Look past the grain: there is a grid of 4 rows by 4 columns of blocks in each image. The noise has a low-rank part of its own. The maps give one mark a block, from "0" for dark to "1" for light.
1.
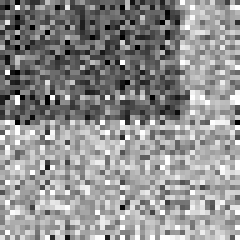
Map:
0001
0001
1111
1111
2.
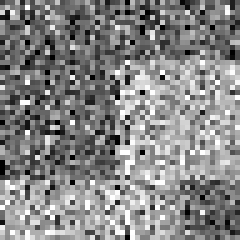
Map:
0000
0011
0011
1110
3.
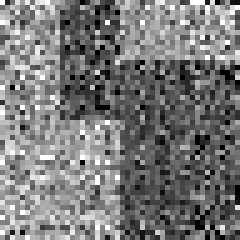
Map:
1011
1000
1100
1100
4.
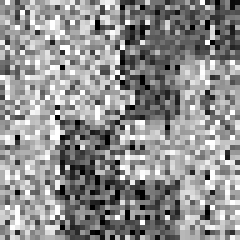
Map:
1100
1101
1011
1001
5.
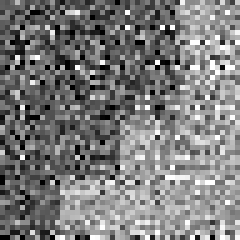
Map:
0001
0001
0011
0111
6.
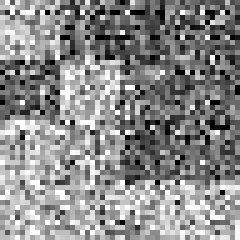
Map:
1000
0100
1100
1111
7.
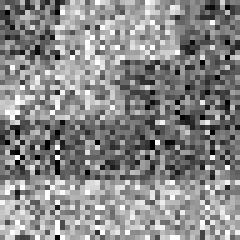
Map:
0110
1100
0000
1111
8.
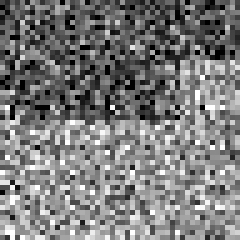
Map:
0000
0001
1111
1111
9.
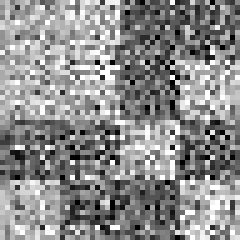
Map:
1100
1101
0010
1001
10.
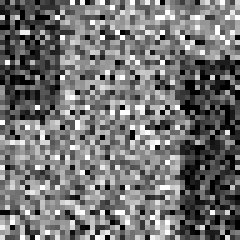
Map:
0111
0110
1110
1110
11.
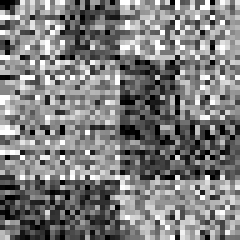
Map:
1011
1101
1100
0011
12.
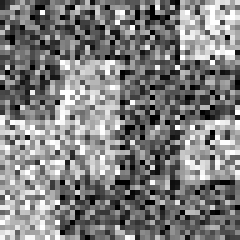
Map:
0001
0100
1101
1000
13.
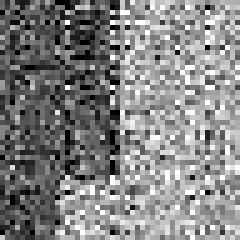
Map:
0011
0011
0011
0111
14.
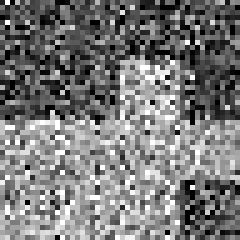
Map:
0000
0010
1111
1110
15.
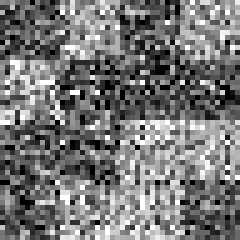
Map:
0101
1000
0011
0110
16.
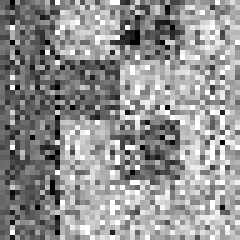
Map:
0101
0011
0101
0111
